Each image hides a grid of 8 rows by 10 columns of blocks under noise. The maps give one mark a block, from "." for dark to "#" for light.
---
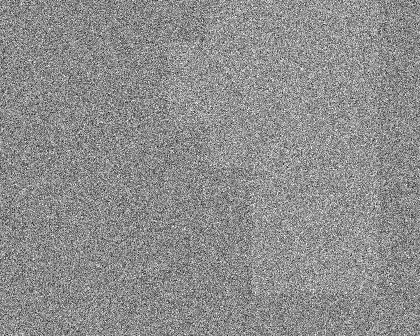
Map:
.....####.
....#####.
....#####.
.....####.
......###.
......###.
......###.
..........
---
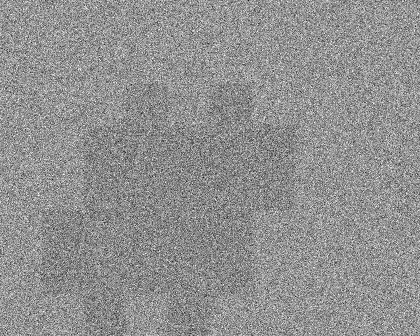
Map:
##########
##########
###.#.####
##.....###
##.....###
#.....####
#.....####
##.#.#####
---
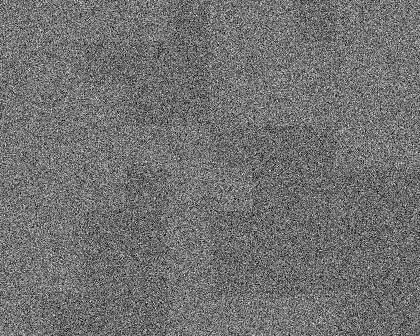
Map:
####.##.##
##...#####
###..#####
#####...##
###.##....
##..#.....
##..#.....
#...####..
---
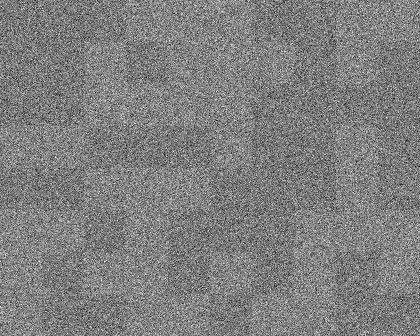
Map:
...###..##
..#.###.#.
..####....
##...#..#.
..###...#.
##.#...###
#.##.#.#.#
#..##.##..
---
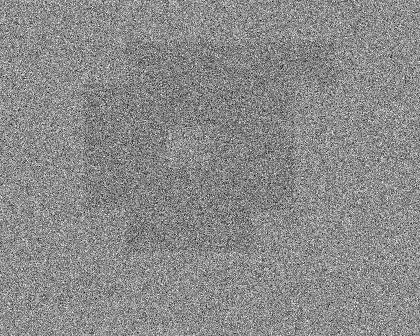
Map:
##########
###.....##
##.....###
##..#..###
##.....###
###...####
##########
##########
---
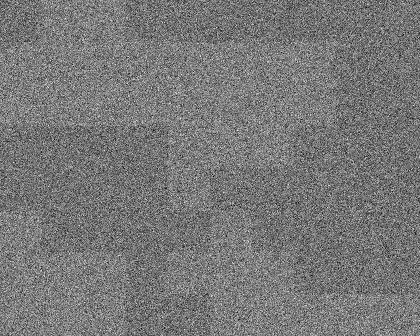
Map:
.##.......
########..
########..
....###...
....#.....
#....#....
###.###...
###..#####
